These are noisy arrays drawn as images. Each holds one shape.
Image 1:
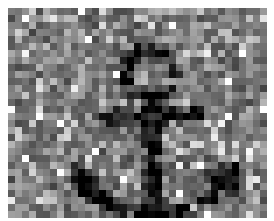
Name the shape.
anchor
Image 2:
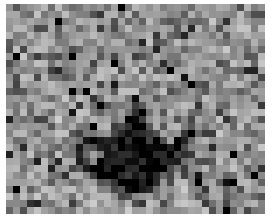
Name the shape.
teapot
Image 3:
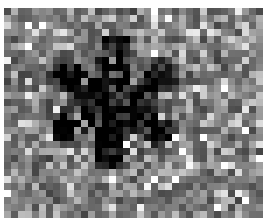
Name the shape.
asterisk
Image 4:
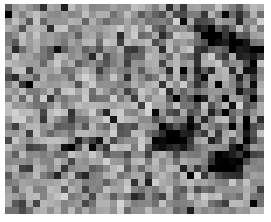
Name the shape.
pair of musical notes
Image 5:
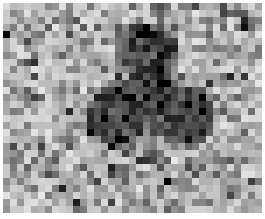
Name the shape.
club
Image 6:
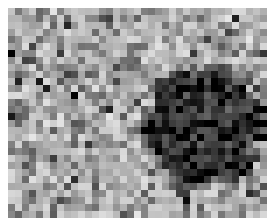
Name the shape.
flower
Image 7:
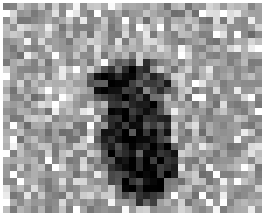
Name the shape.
footprint
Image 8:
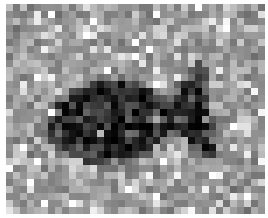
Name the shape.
fish
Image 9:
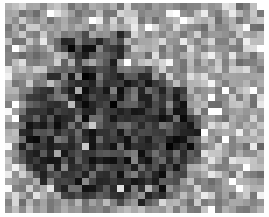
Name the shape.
apple
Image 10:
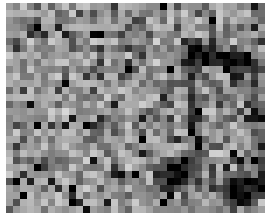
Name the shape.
pair of musical notes
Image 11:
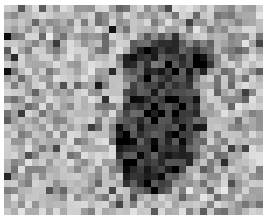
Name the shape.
footprint
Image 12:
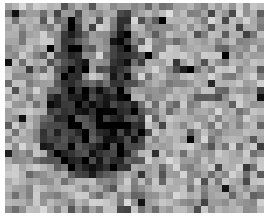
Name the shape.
rabbit's head
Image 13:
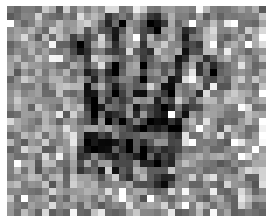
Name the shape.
chess queen
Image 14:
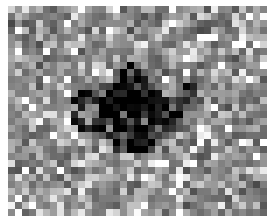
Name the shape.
teapot
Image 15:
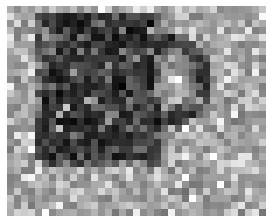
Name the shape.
cup
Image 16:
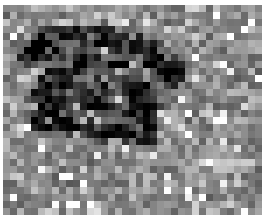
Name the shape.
telephone
